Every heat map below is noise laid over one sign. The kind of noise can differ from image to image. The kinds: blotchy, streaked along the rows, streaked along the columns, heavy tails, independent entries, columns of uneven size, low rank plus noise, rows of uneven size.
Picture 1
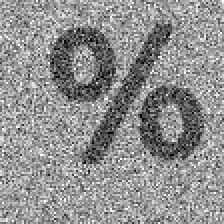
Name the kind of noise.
independent entries
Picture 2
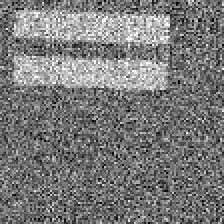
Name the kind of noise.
low rank plus noise
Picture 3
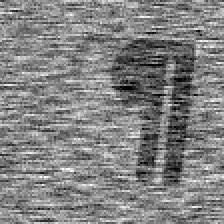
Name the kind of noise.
streaked along the rows
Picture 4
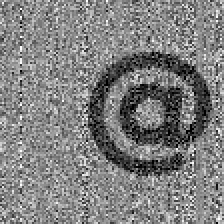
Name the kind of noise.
columns of uneven size
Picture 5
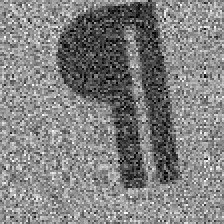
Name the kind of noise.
low rank plus noise
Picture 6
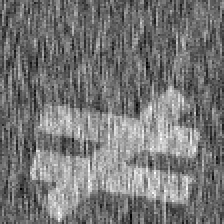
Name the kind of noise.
streaked along the columns
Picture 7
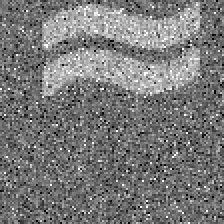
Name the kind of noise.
heavy tails
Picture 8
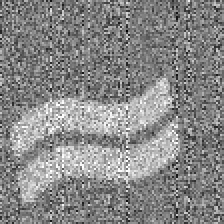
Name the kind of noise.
columns of uneven size
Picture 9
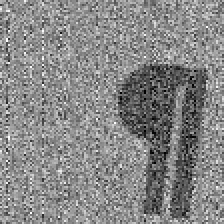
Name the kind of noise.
columns of uneven size
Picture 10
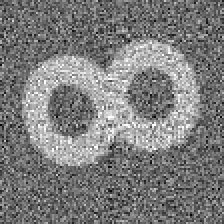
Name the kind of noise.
low rank plus noise
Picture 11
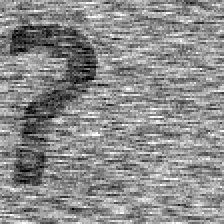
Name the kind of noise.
streaked along the rows
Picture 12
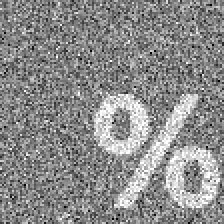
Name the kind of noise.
independent entries
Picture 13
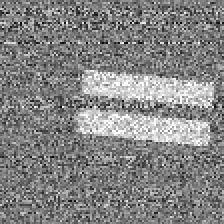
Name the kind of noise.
rows of uneven size
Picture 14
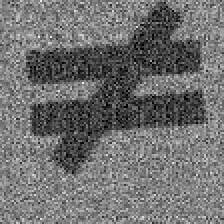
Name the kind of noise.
low rank plus noise
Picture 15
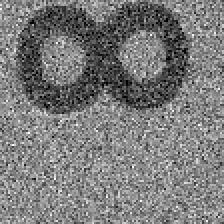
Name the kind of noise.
independent entries
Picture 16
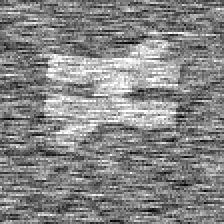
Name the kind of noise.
streaked along the rows
